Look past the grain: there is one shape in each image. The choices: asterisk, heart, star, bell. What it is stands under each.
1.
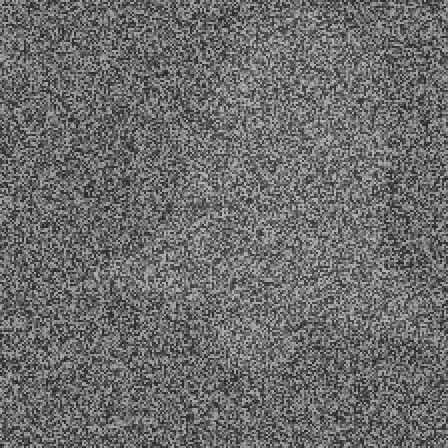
light bell
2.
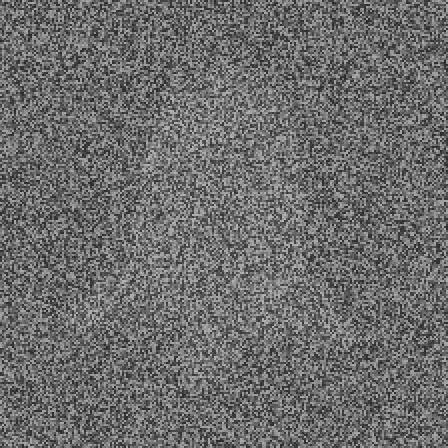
light bell
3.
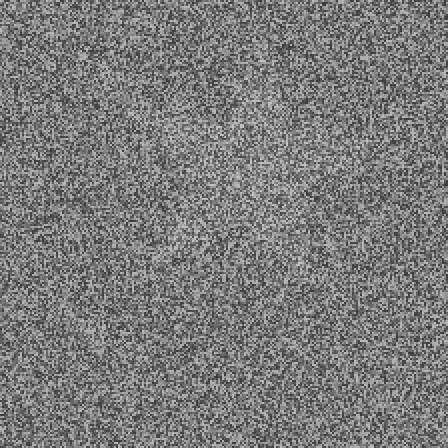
light star
